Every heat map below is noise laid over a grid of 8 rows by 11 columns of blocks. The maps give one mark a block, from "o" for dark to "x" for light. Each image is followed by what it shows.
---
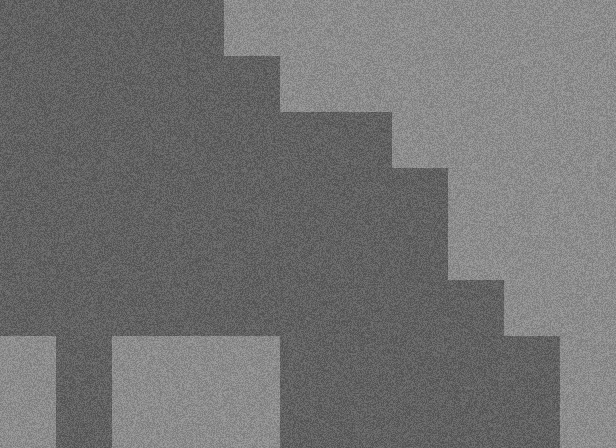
o o o o x x x x x x x
o o o o o x x x x x x
o o o o o o o x x x x
o o o o o o o o x x x
o o o o o o o o x x x
o o o o o o o o o x x
x o x x x o o o o o x
x o x x x o o o o o x
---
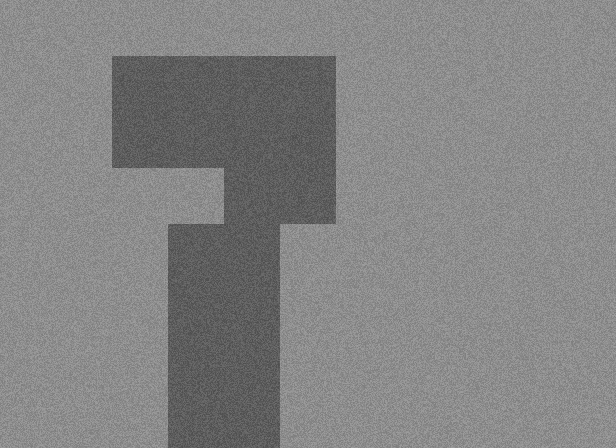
x x x x x x x x x x x
x x o o o o x x x x x
x x o o o o x x x x x
x x x x o o x x x x x
x x x o o x x x x x x
x x x o o x x x x x x
x x x o o x x x x x x
x x x o o x x x x x x
